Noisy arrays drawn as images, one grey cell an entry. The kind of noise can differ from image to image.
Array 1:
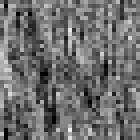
streaked along the columns
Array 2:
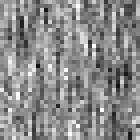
streaked along the columns
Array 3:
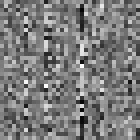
columns of uneven size
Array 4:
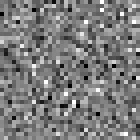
heavy tails
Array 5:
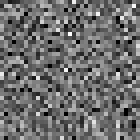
low rank plus noise
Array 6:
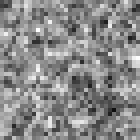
blotchy
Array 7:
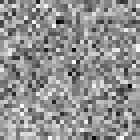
independent entries
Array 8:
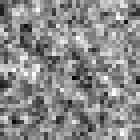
blotchy
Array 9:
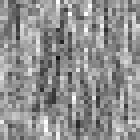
streaked along the columns
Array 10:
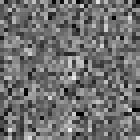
low rank plus noise
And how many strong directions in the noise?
three or four
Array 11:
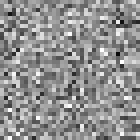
low rank plus noise
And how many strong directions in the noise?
five to eight
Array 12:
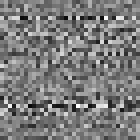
rows of uneven size
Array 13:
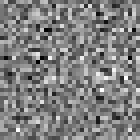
low rank plus noise
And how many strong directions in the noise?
three or four
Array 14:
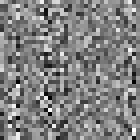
columns of uneven size
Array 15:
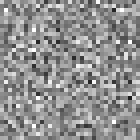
low rank plus noise
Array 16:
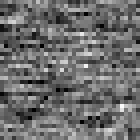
streaked along the rows
